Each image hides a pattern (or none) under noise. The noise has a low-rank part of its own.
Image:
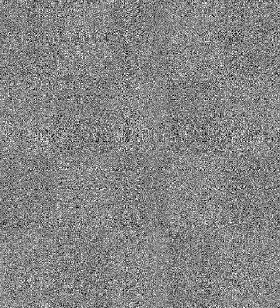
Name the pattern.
a checkerboard
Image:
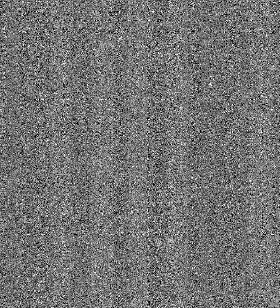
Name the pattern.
bands of columns
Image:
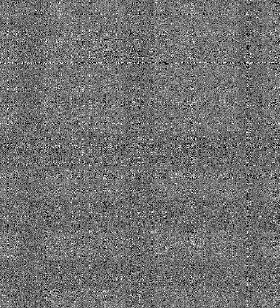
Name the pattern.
bands of rows crossing bands of columns
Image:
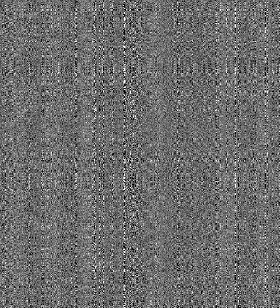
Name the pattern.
bands of columns
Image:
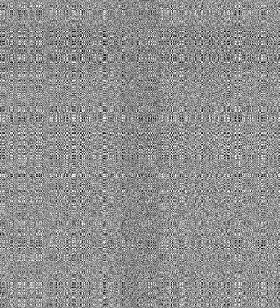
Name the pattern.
bands of rows crossing bands of columns
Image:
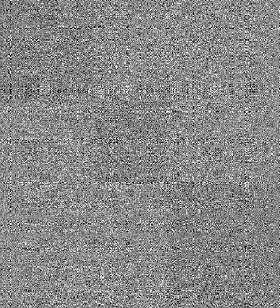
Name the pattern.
blocks along the diagonal
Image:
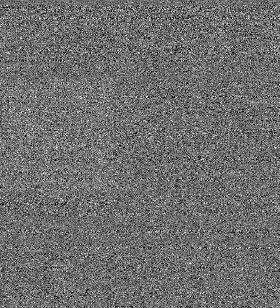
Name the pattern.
one block
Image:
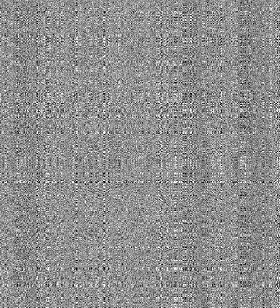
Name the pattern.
bands of columns
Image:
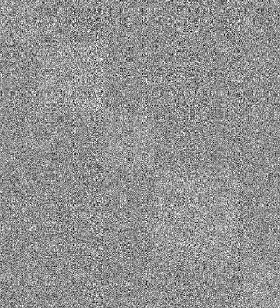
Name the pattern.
blocks along the diagonal
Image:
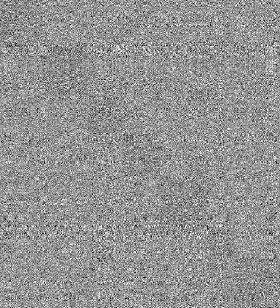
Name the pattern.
blocks along the diagonal
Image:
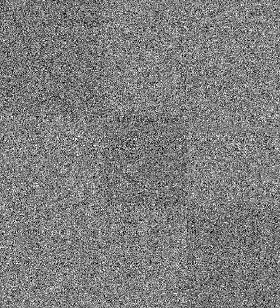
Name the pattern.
blocks along the diagonal
